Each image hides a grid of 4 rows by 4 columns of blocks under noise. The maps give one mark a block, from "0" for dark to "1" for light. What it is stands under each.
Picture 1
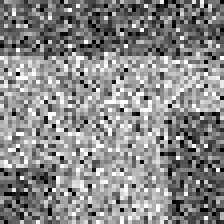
0000
1111
1110
0110
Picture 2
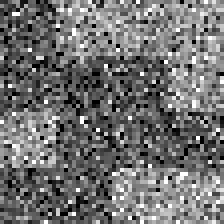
0111
0001
1000
0011
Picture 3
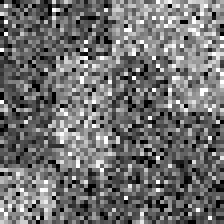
0011
0101
0100
1000
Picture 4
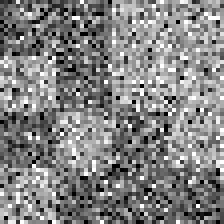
0011
1011
0101
1000
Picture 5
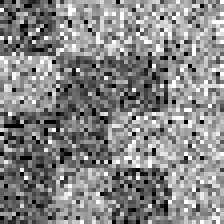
0111
1001
0011
0101
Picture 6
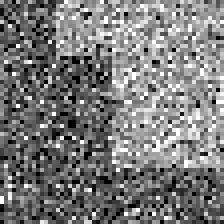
0111
0011
0011
0000
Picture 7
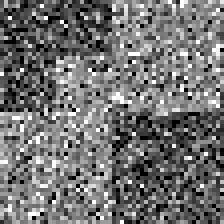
0011
0111
1100
1100
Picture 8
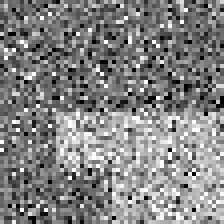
0000
0000
0111
0011
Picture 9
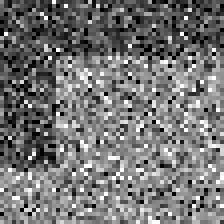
0000
0111
0111
1111
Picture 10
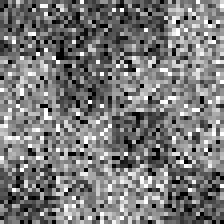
0001
1011
1101
0110
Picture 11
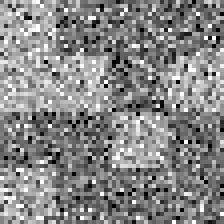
1000
1101
0010
1000
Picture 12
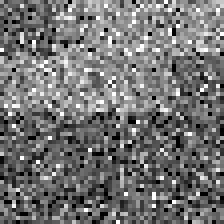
0111
1110
0000
0000
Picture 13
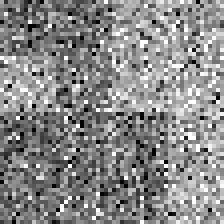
0011
1011
0001
0001
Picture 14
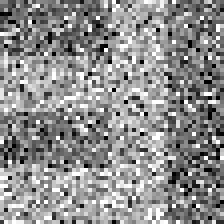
0010
1110
0010
1110
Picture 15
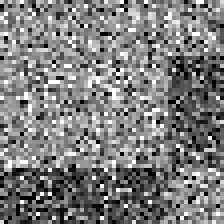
1111
1110
1110
0001
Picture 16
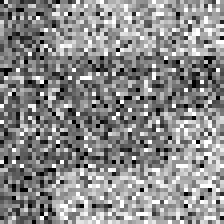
0111
0000
0001
0111
